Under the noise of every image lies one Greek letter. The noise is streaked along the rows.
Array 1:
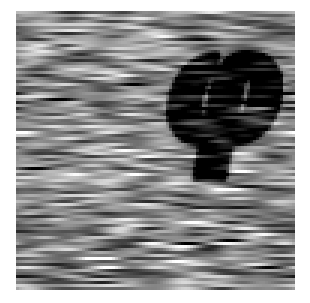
phi
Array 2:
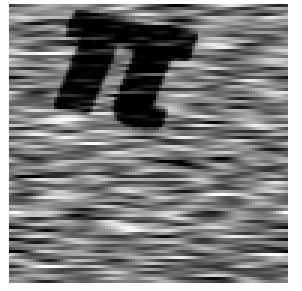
pi
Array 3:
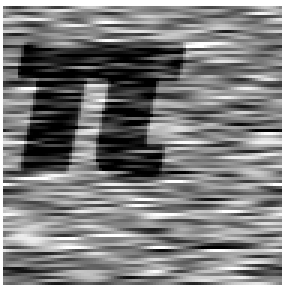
pi
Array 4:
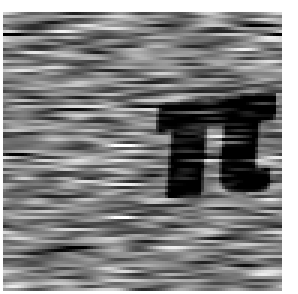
pi
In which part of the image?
middle right
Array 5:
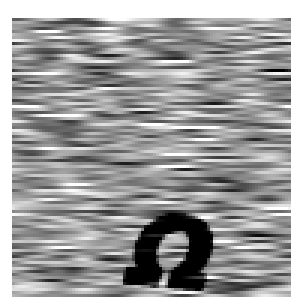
omega
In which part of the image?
bottom middle
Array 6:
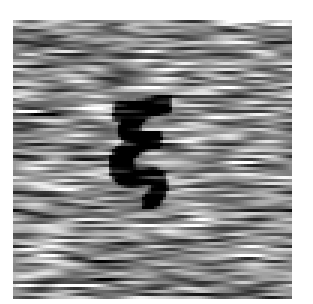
xi
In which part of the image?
centre
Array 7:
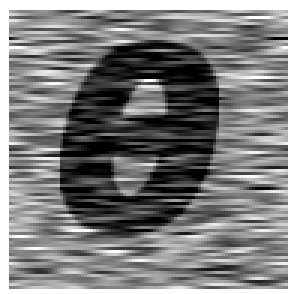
theta
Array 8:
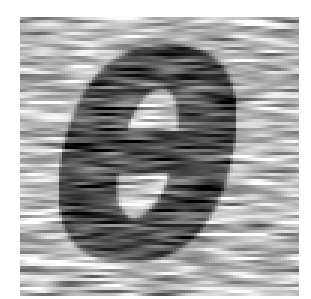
theta
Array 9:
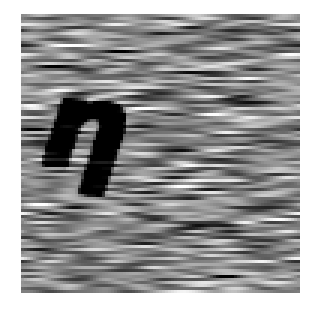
eta
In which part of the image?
middle left
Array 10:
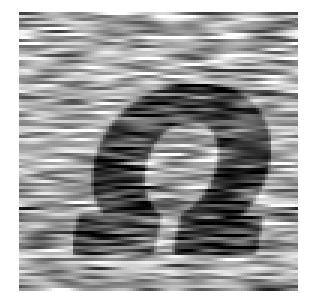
omega
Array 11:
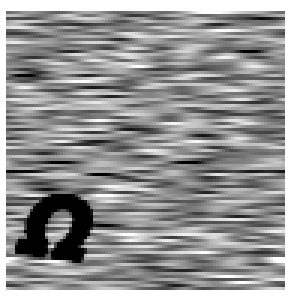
omega
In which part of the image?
bottom left
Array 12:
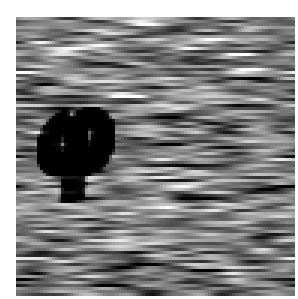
phi
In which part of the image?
middle left
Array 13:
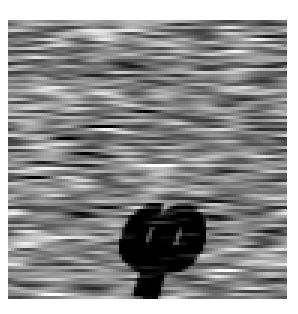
phi
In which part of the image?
bottom middle
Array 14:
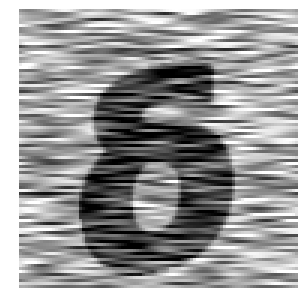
delta
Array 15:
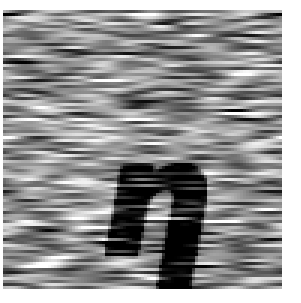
eta
